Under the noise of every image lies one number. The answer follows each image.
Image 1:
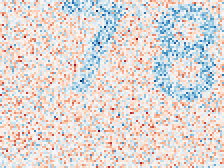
78
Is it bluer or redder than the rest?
bluer
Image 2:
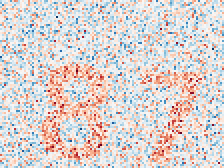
87
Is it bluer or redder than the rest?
redder
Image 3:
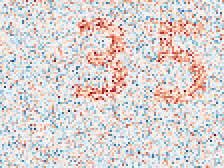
35
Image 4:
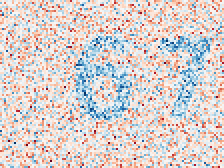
67
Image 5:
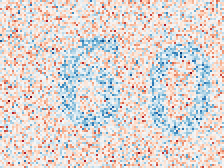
60
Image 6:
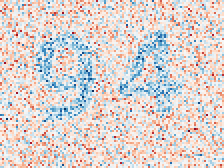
94
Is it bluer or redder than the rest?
bluer
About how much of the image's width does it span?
two thirds
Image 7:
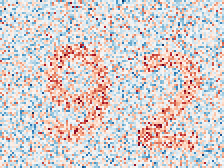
92
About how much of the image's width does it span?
two thirds
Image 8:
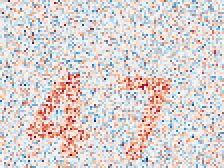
47
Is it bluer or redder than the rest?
redder
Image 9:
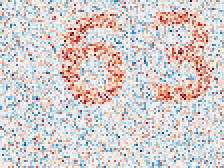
63
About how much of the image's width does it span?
two thirds
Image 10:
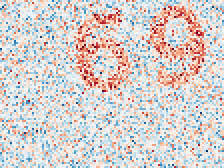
69
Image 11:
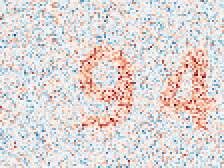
94
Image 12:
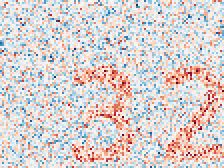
32
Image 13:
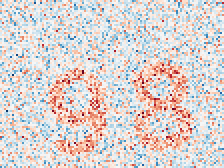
98
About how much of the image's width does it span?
two thirds
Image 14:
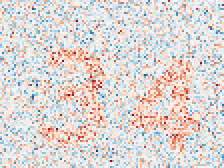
34
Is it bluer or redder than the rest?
redder
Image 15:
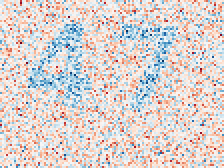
47
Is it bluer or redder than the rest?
bluer
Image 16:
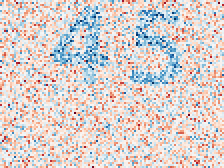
45
